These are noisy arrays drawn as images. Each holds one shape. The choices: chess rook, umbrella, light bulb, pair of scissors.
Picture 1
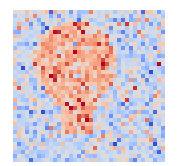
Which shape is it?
light bulb
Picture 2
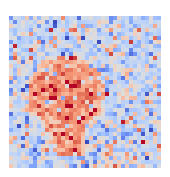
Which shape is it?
light bulb
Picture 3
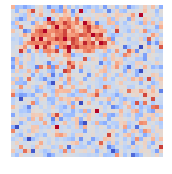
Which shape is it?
umbrella
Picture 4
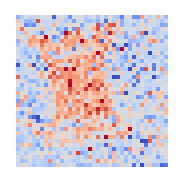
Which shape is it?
chess rook
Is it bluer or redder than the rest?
redder
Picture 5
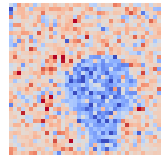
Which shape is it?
light bulb
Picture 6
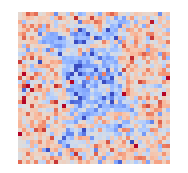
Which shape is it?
chess rook
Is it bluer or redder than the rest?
bluer
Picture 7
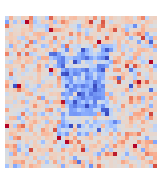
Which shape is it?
chess rook
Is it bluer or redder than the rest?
bluer
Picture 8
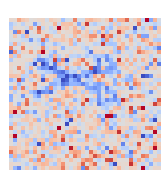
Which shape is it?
pair of scissors
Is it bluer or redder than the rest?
bluer
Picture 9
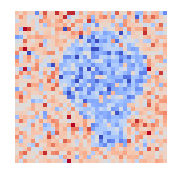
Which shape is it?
light bulb
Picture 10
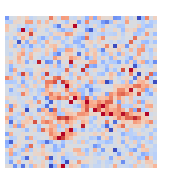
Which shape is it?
pair of scissors
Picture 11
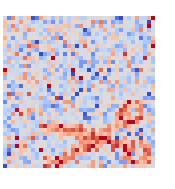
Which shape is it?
pair of scissors
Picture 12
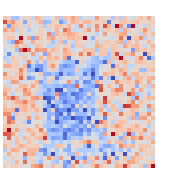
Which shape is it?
chess rook
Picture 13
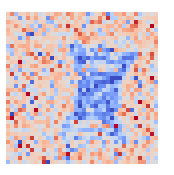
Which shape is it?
chess rook
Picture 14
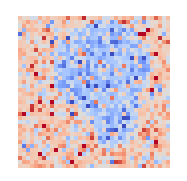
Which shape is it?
light bulb
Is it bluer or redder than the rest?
bluer
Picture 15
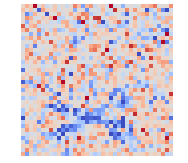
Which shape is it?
pair of scissors
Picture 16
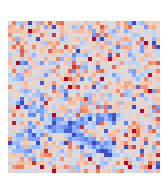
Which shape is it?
pair of scissors
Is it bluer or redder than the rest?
bluer
